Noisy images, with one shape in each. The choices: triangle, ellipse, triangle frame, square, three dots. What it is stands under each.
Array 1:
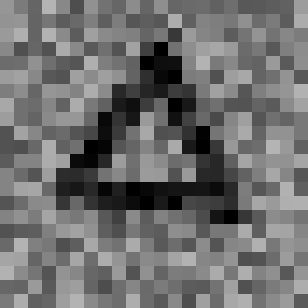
triangle frame
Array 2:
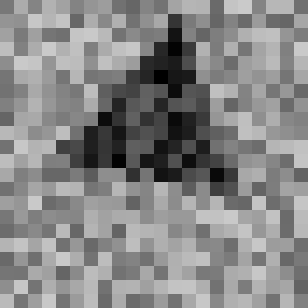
triangle
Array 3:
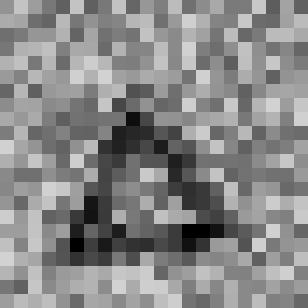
triangle frame
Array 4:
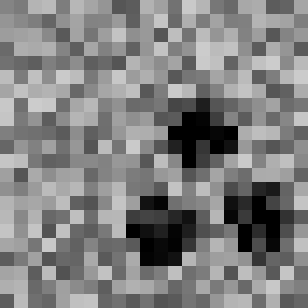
three dots
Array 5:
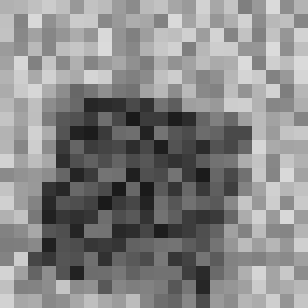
square
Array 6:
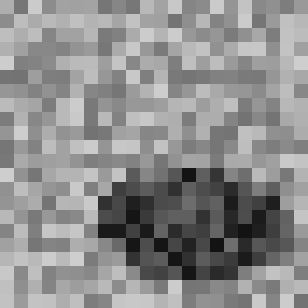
ellipse
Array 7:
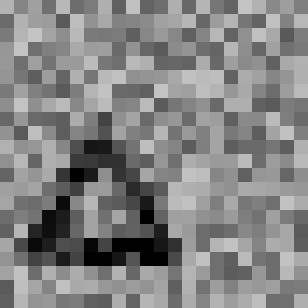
triangle frame
